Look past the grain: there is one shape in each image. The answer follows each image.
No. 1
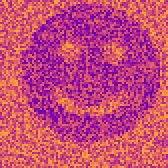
smiling face
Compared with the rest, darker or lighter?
darker
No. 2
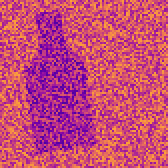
bottle
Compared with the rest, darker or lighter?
darker
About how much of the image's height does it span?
nearly all
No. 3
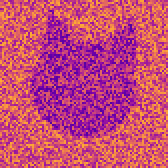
cat's head
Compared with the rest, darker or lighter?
darker
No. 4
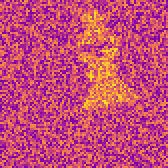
chess bishop
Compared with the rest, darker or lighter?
lighter
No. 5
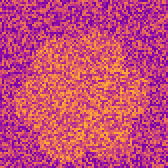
flower
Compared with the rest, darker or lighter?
lighter
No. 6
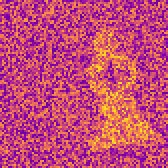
chess bishop
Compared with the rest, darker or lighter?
lighter
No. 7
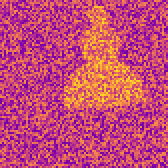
chess pawn
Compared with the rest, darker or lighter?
lighter
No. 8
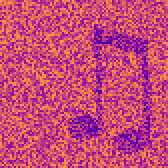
pair of musical notes
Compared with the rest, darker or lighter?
darker
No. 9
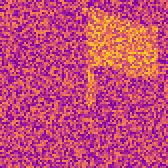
flag
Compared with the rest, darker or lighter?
lighter
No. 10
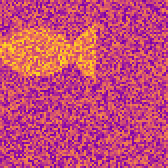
fish
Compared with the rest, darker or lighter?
lighter
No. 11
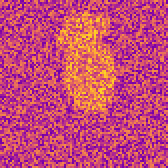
footprint
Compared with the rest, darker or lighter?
lighter
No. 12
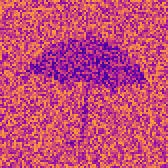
umbrella
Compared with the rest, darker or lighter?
darker
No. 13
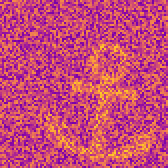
anchor
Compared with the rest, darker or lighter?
lighter
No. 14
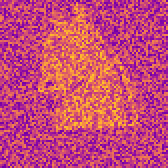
chess knight
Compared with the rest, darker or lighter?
lighter
